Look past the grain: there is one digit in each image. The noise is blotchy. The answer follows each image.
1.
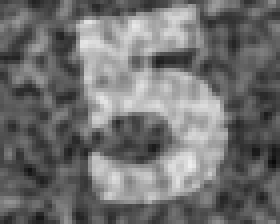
light 5
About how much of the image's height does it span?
nearly all
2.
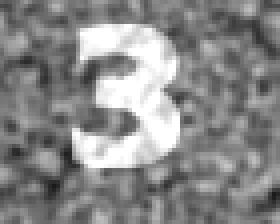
light 3
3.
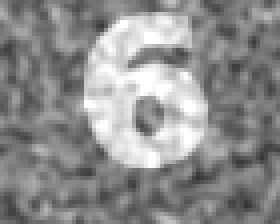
light 6
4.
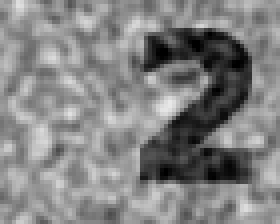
dark 2
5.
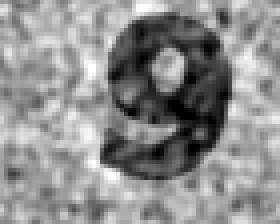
dark 9
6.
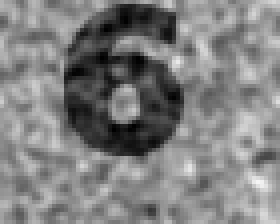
dark 6
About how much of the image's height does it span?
two thirds
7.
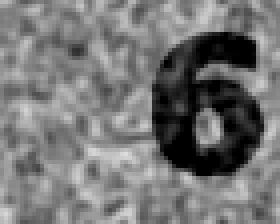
dark 6
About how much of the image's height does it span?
two thirds
